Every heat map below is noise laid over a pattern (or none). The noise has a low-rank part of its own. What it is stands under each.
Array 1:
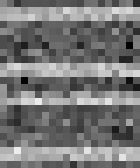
bands of rows
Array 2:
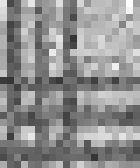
bands of rows crossing bands of columns
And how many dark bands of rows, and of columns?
3 and 3
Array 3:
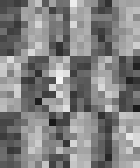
a checkerboard
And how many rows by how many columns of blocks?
3 by 6
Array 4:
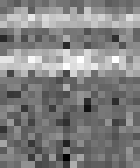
bands of rows
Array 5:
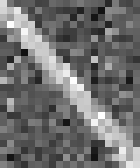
a diagonal band
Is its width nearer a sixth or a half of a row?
a sixth
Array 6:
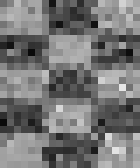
a checkerboard
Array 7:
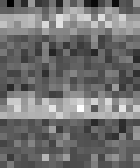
bands of rows
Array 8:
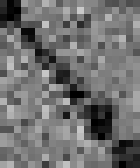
blocks along the diagonal
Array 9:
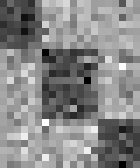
blocks along the diagonal
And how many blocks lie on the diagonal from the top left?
3
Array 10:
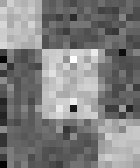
blocks along the diagonal
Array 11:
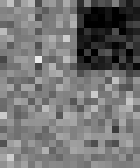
one block
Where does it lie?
top right
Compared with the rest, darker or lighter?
darker
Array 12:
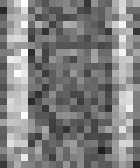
bands of columns
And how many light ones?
2
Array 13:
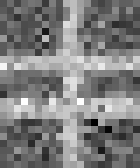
bands of rows crossing bands of columns
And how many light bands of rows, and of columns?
2 and 1
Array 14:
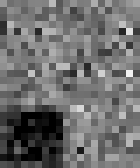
one block
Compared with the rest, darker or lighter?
darker
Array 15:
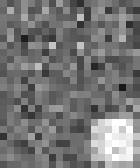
one block
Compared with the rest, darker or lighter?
lighter
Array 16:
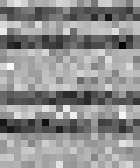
bands of rows
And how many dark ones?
4
